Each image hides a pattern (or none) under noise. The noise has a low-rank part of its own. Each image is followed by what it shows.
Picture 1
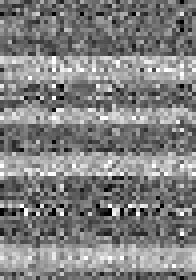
bands of rows
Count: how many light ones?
4
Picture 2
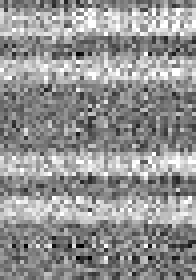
bands of rows
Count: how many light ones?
4
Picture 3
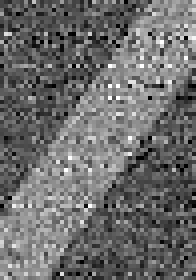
a diagonal band
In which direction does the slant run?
bottom left to top right
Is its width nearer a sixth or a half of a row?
a half
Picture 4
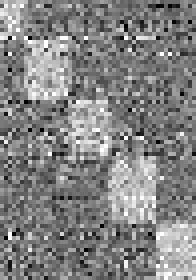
blocks along the diagonal
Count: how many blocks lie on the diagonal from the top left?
5
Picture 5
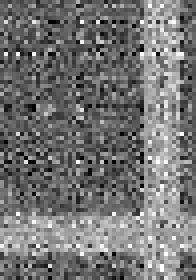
bands of rows crossing bands of columns
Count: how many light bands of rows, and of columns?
1 and 1
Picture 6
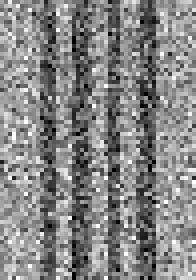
bands of columns
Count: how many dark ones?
4
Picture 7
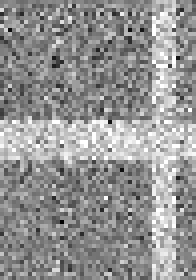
bands of rows crossing bands of columns
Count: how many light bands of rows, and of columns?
1 and 1
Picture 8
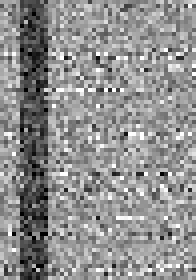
one band of columns
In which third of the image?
left
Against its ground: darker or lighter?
darker
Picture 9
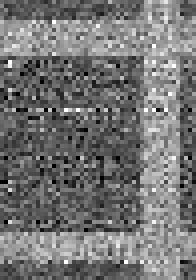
bands of rows crossing bands of columns
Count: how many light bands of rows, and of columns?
2 and 1
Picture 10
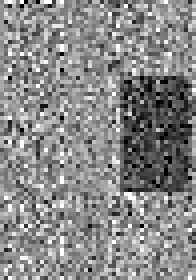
one block
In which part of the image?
middle right
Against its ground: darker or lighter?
darker
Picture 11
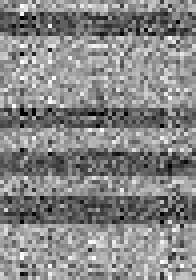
bands of rows
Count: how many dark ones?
4
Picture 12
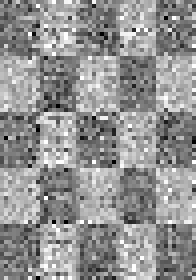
a checkerboard
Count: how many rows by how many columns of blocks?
5 by 5
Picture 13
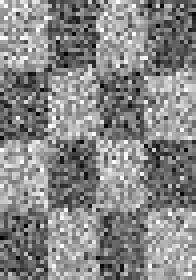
a checkerboard
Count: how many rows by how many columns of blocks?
4 by 4
